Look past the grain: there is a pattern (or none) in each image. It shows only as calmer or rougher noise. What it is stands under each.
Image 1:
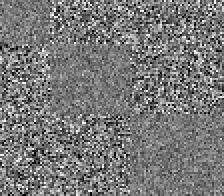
blocks along the diagonal
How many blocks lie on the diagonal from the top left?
3
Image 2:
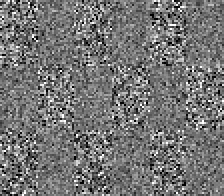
a checkerboard
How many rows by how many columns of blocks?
3 by 6
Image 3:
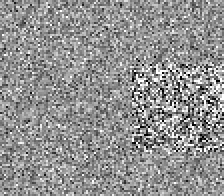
one block
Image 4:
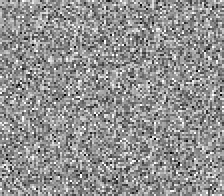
only noise
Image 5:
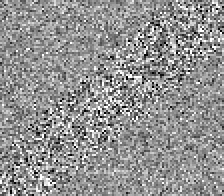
a diagonal band
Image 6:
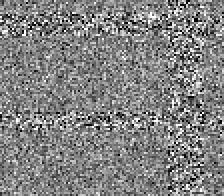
bands of rows crossing bands of columns
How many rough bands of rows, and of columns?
2 and 1
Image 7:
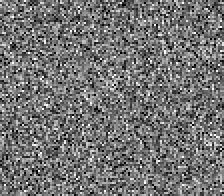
only noise
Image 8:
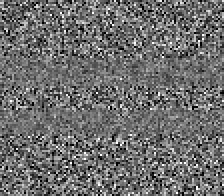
bands of rows
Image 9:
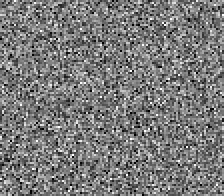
only noise
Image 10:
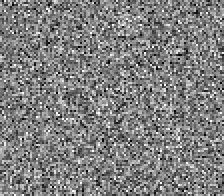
only noise
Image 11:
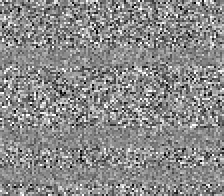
bands of rows
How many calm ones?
3
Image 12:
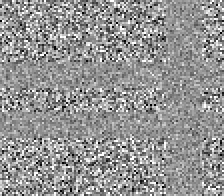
bands of rows crossing bands of columns
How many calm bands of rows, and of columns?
2 and 1
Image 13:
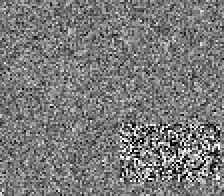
one block
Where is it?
bottom right
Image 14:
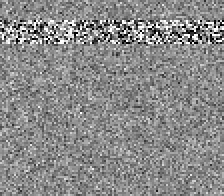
one band of rows
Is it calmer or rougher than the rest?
rougher
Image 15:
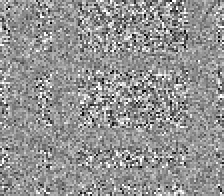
bands of rows crossing bands of columns
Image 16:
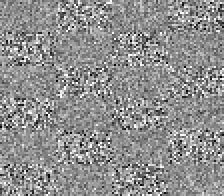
a checkerboard
